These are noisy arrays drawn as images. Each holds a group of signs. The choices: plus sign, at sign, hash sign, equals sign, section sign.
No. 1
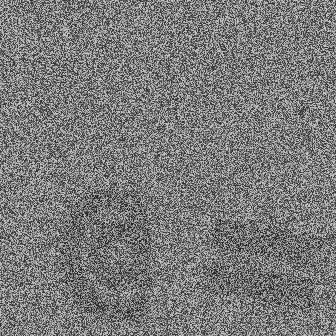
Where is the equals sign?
bottom right
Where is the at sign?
bottom left
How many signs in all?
2
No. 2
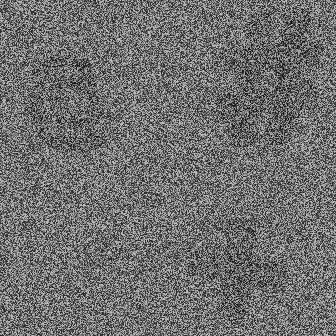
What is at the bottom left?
nothing
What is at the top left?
at sign
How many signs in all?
3
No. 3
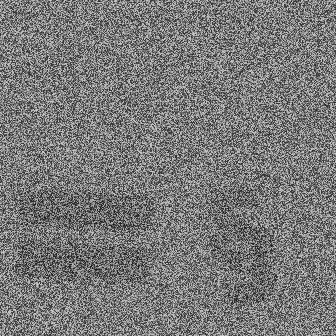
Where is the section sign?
bottom right
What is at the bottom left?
equals sign
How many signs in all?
2
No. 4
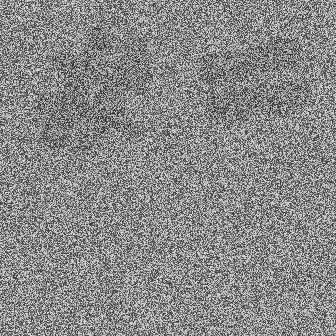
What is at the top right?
equals sign
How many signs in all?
2
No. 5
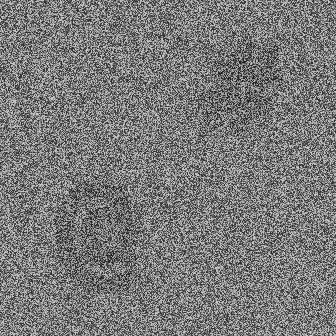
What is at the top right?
hash sign
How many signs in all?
2
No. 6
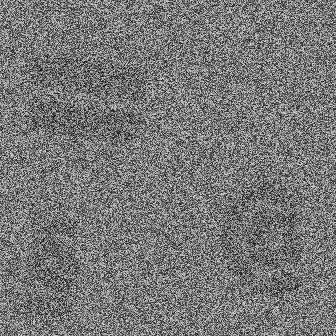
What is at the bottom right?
at sign
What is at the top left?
equals sign
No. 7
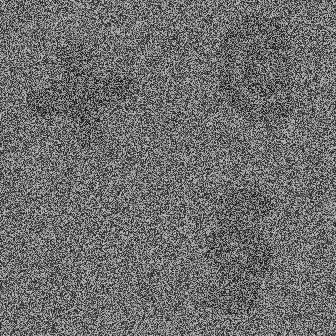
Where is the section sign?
bottom right
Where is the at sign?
top right
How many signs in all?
3
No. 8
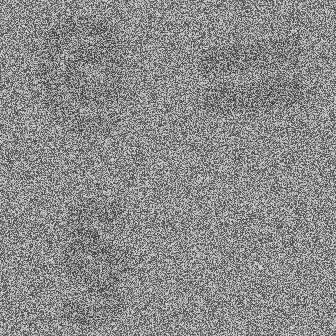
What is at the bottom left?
section sign
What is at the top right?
equals sign
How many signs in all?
3
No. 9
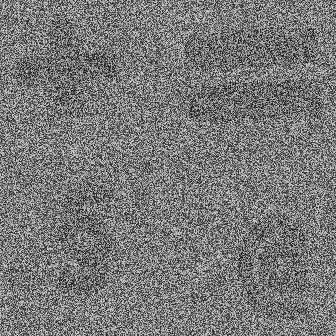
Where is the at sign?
bottom right
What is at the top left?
plus sign
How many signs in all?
4
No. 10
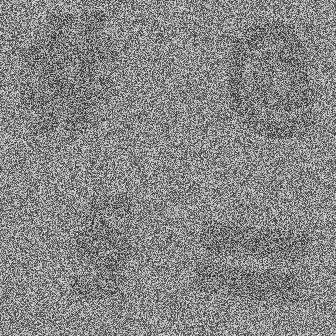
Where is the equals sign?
bottom right
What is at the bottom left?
section sign
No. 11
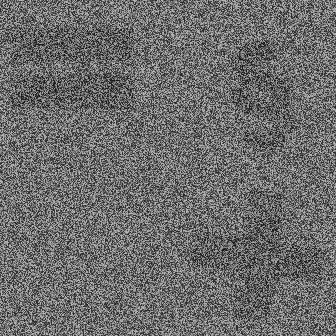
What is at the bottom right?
plus sign
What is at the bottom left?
nothing
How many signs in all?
3
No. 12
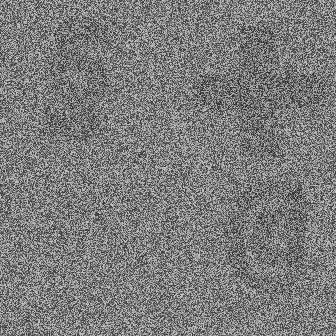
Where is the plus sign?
top right
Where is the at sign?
bottom right
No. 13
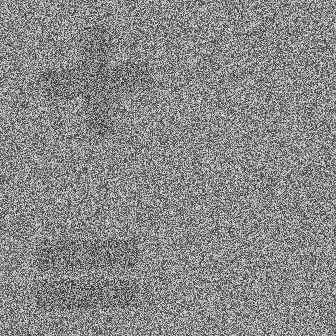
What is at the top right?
nothing
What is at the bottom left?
equals sign
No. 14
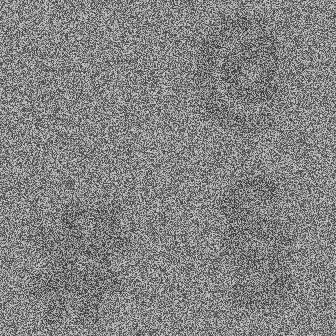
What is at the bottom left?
hash sign
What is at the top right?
at sign
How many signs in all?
3
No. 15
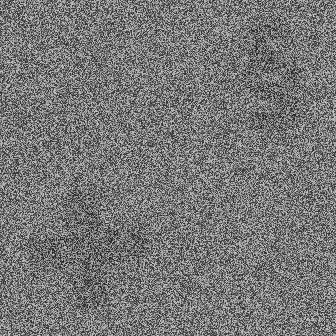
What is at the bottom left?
plus sign
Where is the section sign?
top right
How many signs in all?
2
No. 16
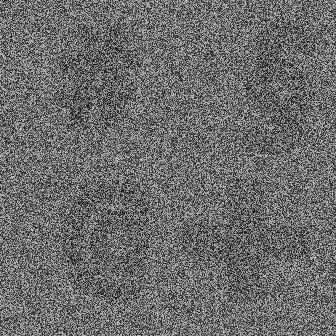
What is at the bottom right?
plus sign
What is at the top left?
hash sign
